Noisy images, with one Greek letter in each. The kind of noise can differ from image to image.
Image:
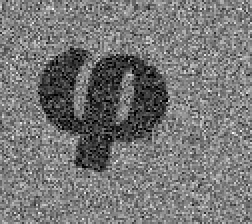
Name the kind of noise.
low rank plus noise
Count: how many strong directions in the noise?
one
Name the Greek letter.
phi
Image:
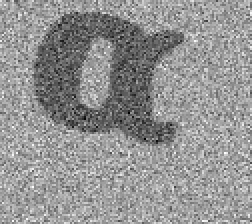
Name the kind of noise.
low rank plus noise
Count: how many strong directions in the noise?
five to eight
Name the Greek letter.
alpha
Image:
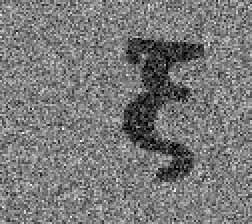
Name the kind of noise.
independent entries
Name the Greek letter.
xi
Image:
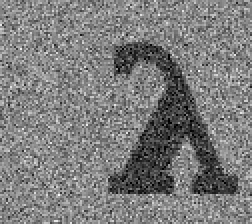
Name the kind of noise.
independent entries
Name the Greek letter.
lambda
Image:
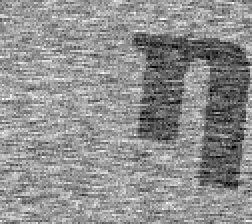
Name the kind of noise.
streaked along the rows
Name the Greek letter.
eta
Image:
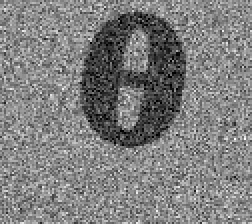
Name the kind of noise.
low rank plus noise
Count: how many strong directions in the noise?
two
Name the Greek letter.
theta
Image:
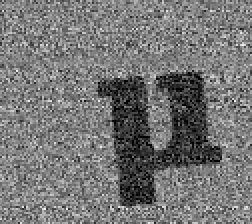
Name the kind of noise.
rows of uneven size
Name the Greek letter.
mu
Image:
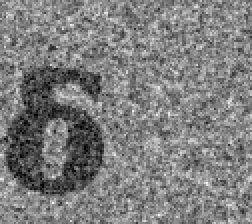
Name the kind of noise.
blotchy
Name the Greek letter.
delta
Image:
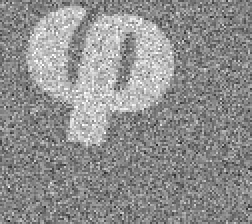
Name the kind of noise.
independent entries
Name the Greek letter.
phi
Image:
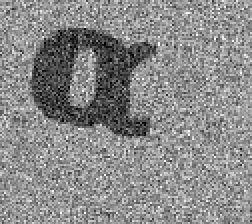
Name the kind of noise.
low rank plus noise
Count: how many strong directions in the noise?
five to eight
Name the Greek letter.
alpha
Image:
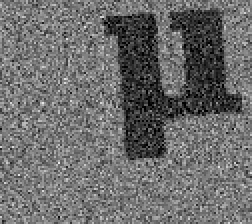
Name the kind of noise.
low rank plus noise
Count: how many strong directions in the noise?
one
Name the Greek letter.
mu
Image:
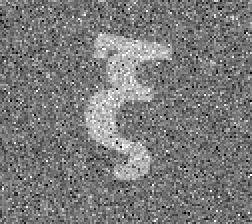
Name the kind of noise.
heavy tails
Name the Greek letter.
xi
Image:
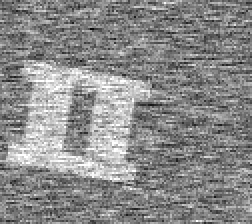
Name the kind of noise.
streaked along the rows
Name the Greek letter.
pi
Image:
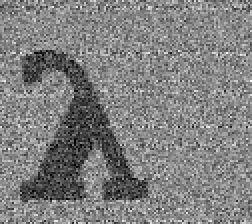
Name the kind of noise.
rows of uneven size
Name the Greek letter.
lambda
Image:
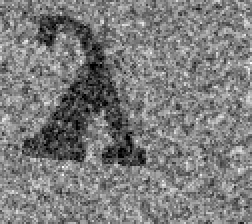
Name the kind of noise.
blotchy
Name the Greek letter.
lambda
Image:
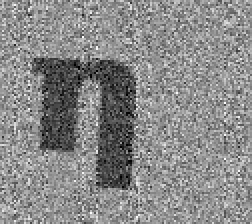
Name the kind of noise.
columns of uneven size
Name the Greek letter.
eta
